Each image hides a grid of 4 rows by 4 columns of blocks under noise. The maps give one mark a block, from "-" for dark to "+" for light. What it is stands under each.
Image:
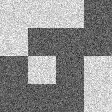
+++-
+---
-+-+
---+
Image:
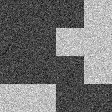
---+
--++
---+
++--
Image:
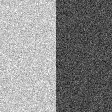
++--
++--
++--
++--
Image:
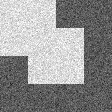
++--
+++-
-++-
----
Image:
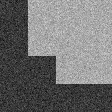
-+++
-+++
--++
----
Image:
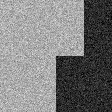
+++-
+++-
++--
++--
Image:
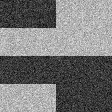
--++
++++
----
++--
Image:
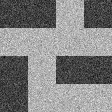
--+-
++++
-+--
-+++
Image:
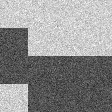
++++
-+++
----
+---
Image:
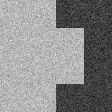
++--
+++-
+++-
++--
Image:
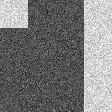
+--+
---+
---+
---+
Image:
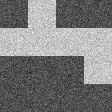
-+--
++++
---+
----
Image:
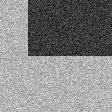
+---
+---
++++
++++
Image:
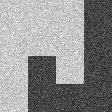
+++-
+++-
+-+-
+---
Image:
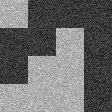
+---
--+-
-++-
+++-
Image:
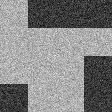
+---
++++
+++-
-++-
